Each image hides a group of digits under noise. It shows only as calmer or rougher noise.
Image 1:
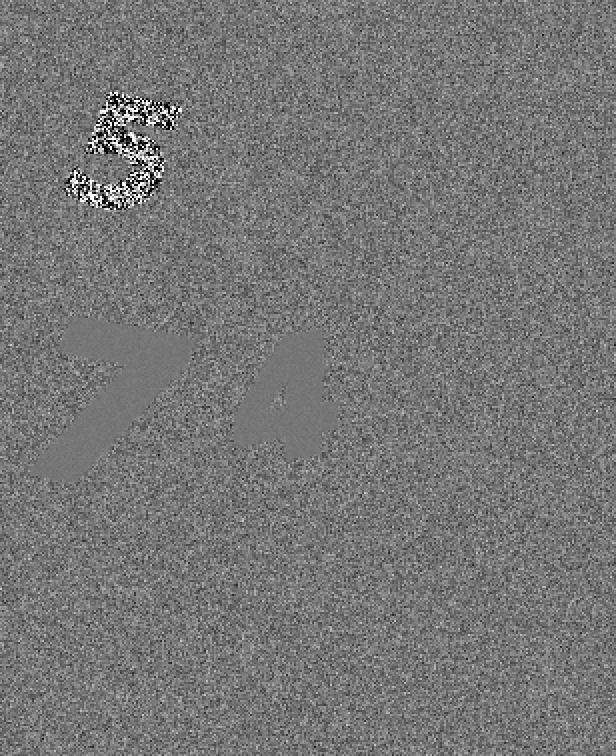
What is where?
top left: rough 5; middle left: calm 7; centre: calm 4
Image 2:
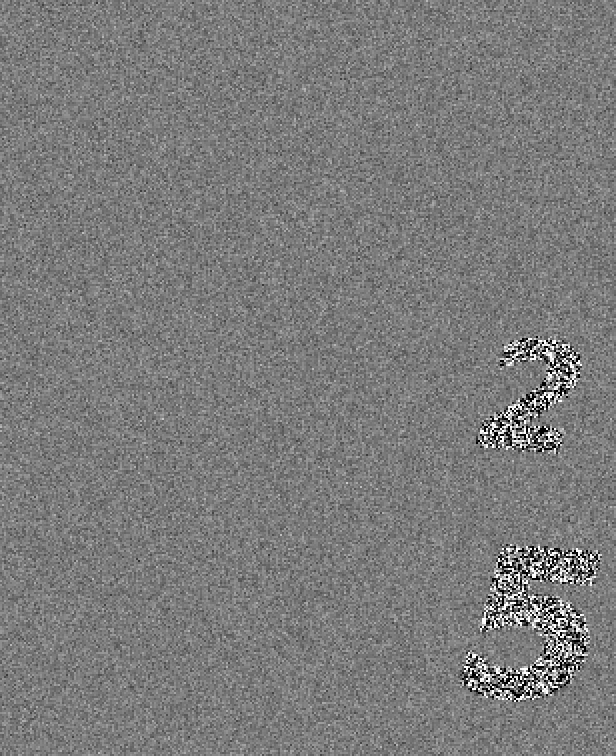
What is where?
middle right: rough 2; bottom right: rough 5
